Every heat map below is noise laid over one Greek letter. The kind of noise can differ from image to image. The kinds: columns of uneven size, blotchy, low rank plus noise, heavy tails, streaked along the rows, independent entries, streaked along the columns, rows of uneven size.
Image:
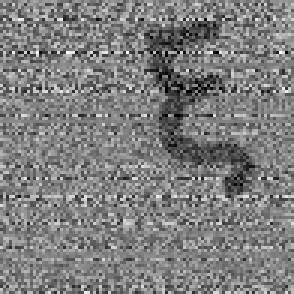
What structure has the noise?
rows of uneven size
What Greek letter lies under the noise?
xi
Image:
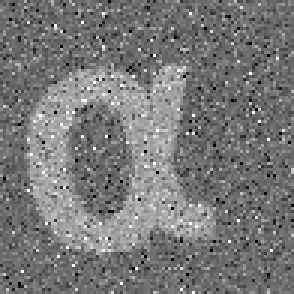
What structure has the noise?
heavy tails
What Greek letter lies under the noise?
alpha
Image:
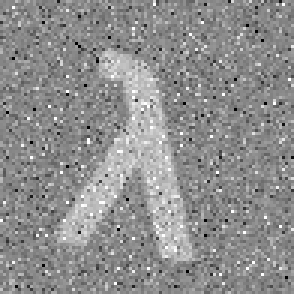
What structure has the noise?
heavy tails
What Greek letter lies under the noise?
lambda
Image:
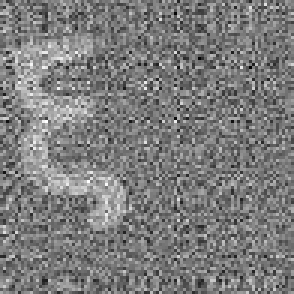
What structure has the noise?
low rank plus noise
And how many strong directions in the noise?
three or four
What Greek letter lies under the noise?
xi
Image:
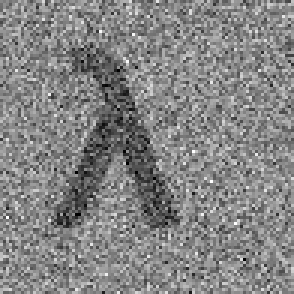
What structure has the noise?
independent entries
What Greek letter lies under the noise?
lambda
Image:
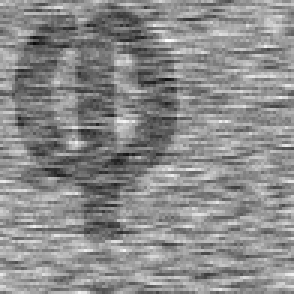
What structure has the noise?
streaked along the rows
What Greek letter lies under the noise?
phi
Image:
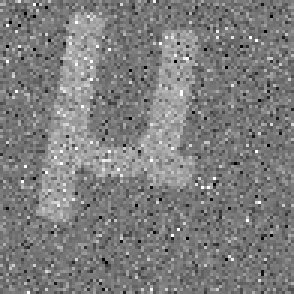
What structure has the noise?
heavy tails
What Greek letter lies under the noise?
mu
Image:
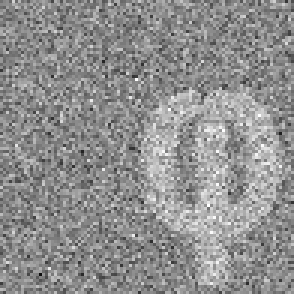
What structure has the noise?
independent entries
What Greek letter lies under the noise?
phi
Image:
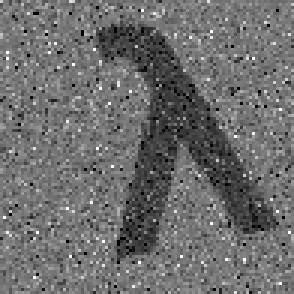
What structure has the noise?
heavy tails
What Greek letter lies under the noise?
lambda
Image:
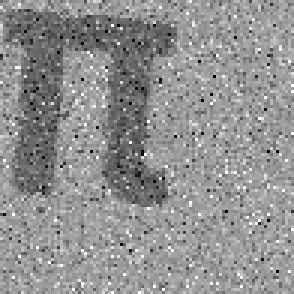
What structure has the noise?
heavy tails
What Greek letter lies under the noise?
pi
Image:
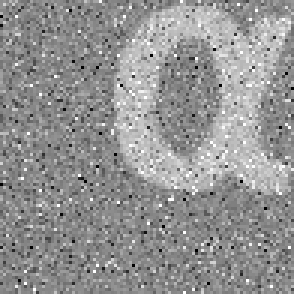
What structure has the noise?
heavy tails
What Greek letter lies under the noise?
alpha
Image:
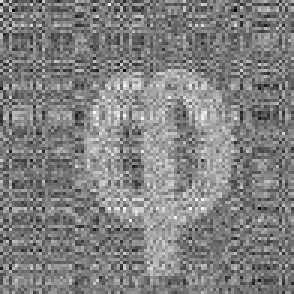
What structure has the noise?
low rank plus noise
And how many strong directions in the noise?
one
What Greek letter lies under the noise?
phi
